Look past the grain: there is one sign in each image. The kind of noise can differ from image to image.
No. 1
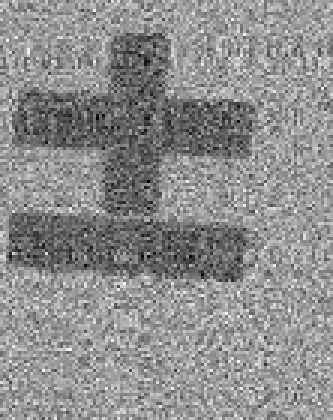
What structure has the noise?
low rank plus noise
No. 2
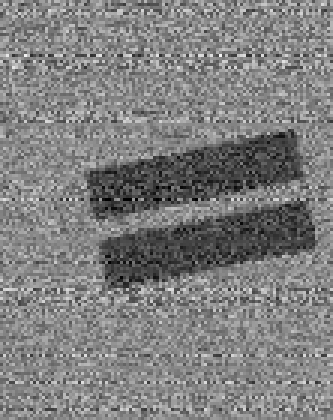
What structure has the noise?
rows of uneven size
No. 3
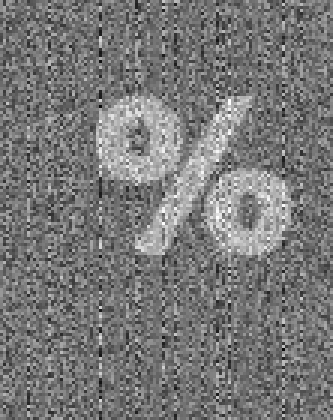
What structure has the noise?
columns of uneven size
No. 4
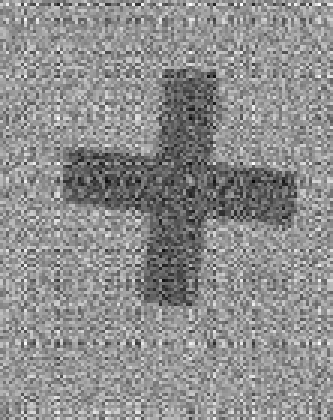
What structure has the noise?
low rank plus noise
